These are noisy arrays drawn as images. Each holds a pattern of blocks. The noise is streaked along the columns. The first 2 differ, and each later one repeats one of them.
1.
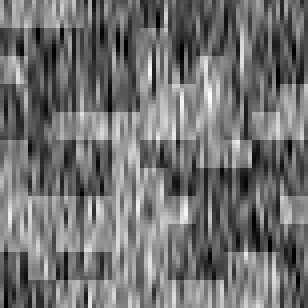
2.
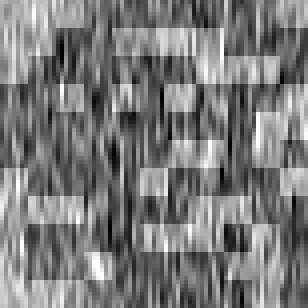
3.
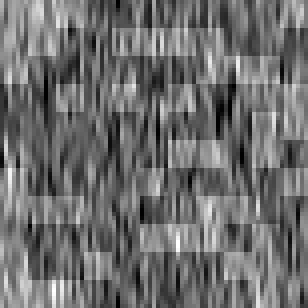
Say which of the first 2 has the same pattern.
2
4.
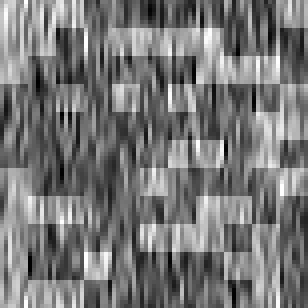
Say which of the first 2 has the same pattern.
2
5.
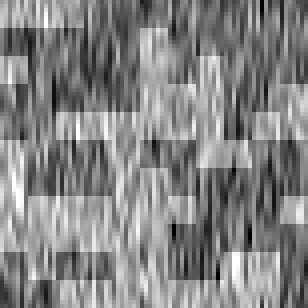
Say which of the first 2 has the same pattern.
1
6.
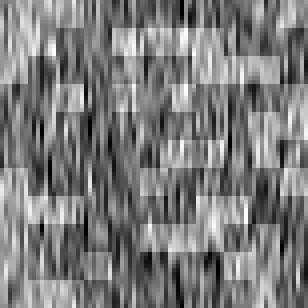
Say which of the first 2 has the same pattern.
2
